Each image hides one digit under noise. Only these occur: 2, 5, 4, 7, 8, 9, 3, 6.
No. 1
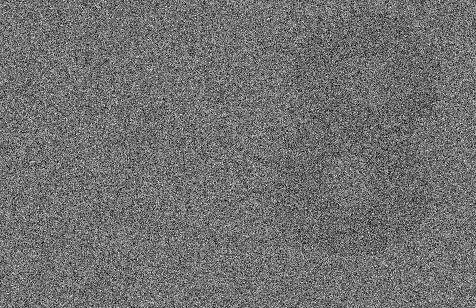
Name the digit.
8
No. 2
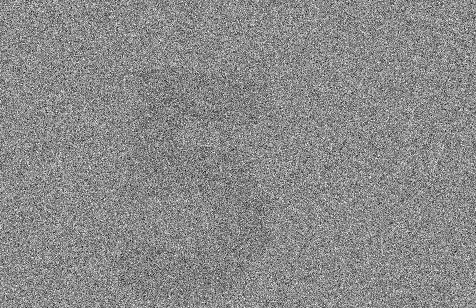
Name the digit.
5
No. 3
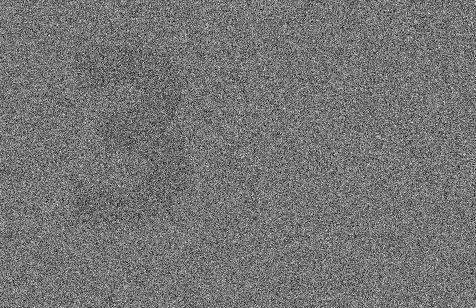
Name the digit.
3
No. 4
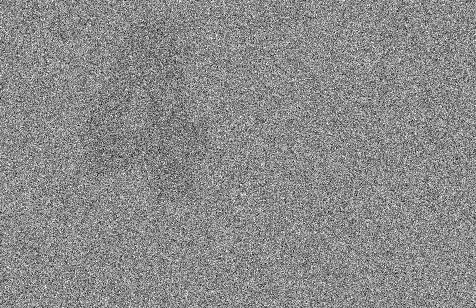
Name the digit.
4
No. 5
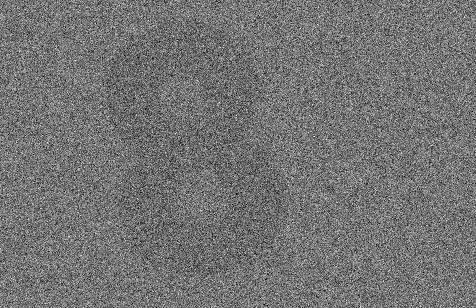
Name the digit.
8
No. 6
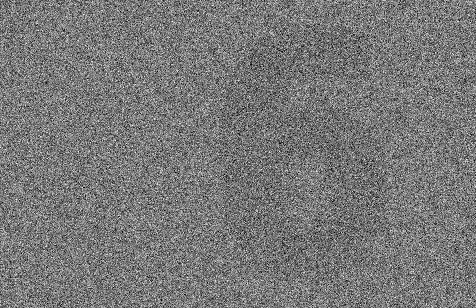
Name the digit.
6
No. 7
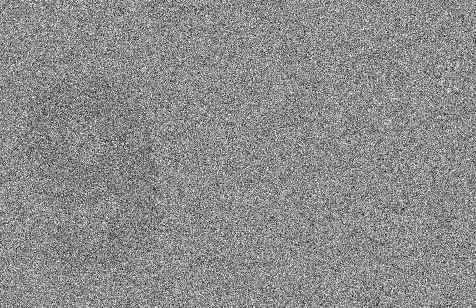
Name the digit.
9
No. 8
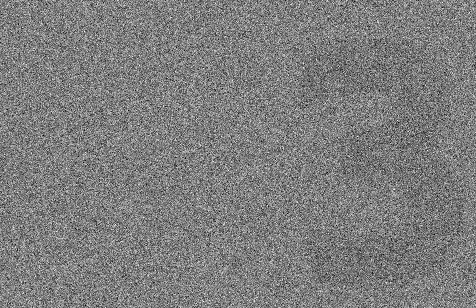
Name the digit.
3
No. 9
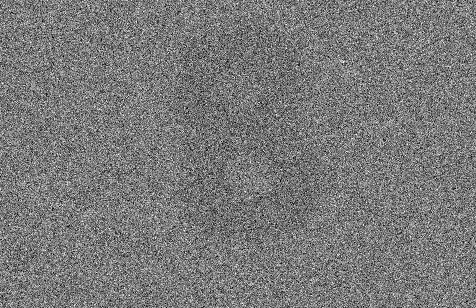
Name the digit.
8
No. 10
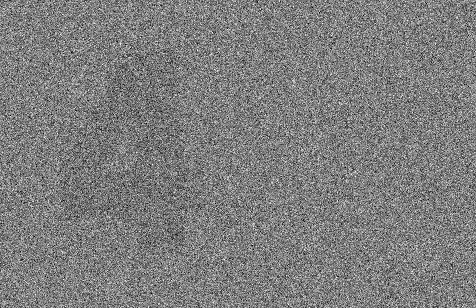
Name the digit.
4
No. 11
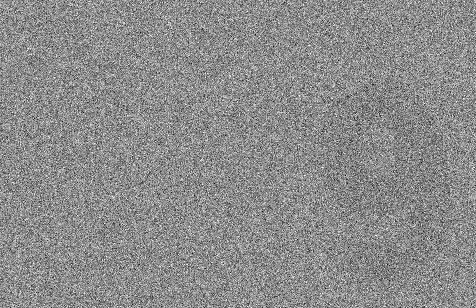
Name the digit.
9
